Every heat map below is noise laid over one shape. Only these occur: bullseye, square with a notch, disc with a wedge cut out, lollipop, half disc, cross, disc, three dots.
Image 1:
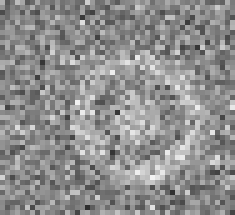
bullseye
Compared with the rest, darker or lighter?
lighter
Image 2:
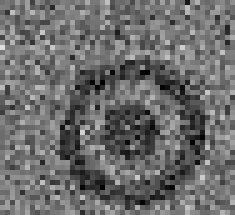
bullseye
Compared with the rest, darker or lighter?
darker
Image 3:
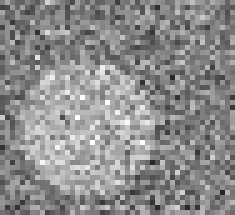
disc
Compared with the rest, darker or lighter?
lighter
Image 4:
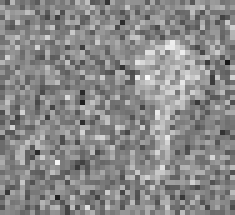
lollipop
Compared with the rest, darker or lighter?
lighter
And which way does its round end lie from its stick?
up
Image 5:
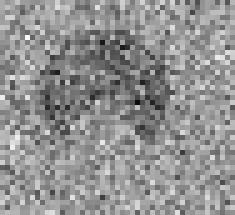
disc with a wedge cut out
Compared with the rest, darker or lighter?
darker
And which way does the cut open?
down
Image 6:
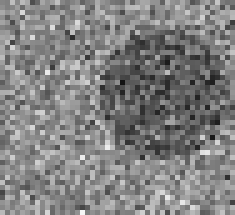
disc
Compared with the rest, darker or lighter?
darker
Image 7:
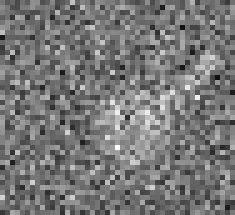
lollipop
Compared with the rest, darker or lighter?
lighter
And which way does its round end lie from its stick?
down and left
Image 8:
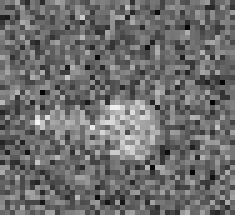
lollipop
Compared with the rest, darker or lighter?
lighter
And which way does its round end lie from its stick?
right
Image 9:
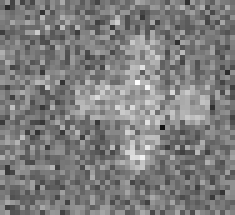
cross
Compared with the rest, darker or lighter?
lighter
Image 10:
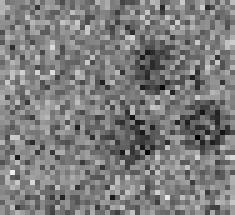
three dots
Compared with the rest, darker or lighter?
darker
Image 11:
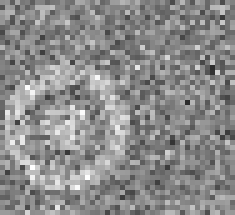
bullseye
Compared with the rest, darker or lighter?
lighter
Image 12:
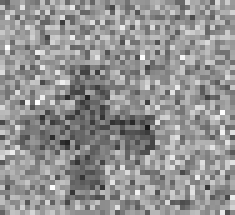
cross
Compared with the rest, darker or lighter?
darker
